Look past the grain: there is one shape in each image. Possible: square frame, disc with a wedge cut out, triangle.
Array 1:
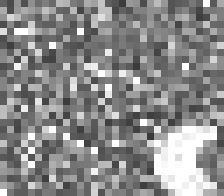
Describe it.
light disc with a wedge cut out, bottom right
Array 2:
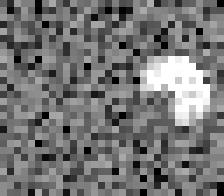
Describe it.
light disc with a wedge cut out, middle right
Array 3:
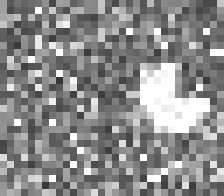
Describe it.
light disc with a wedge cut out, middle right
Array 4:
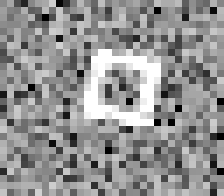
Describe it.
light square frame, centre
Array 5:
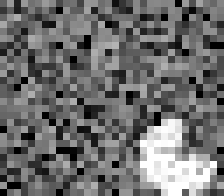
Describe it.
light disc with a wedge cut out, bottom right
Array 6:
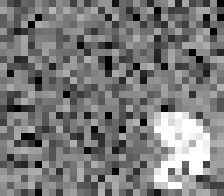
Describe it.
light disc with a wedge cut out, bottom right
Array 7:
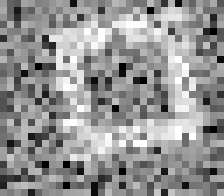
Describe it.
light square frame
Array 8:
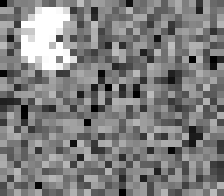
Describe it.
light disc with a wedge cut out, top left
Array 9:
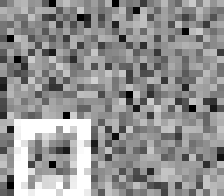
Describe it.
light square frame, bottom left
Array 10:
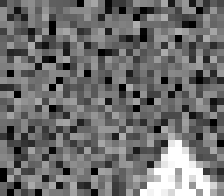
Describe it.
light triangle, bottom right
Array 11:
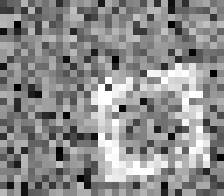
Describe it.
light square frame
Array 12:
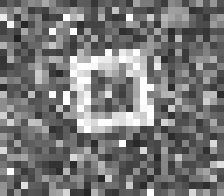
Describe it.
light square frame, centre
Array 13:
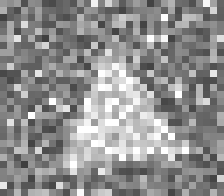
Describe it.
light triangle
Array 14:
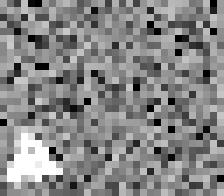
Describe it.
light triangle, bottom left
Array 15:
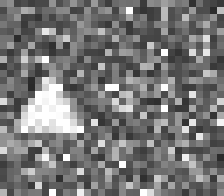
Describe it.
light triangle, middle left
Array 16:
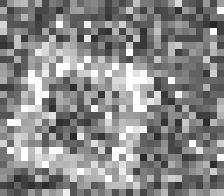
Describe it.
light square frame
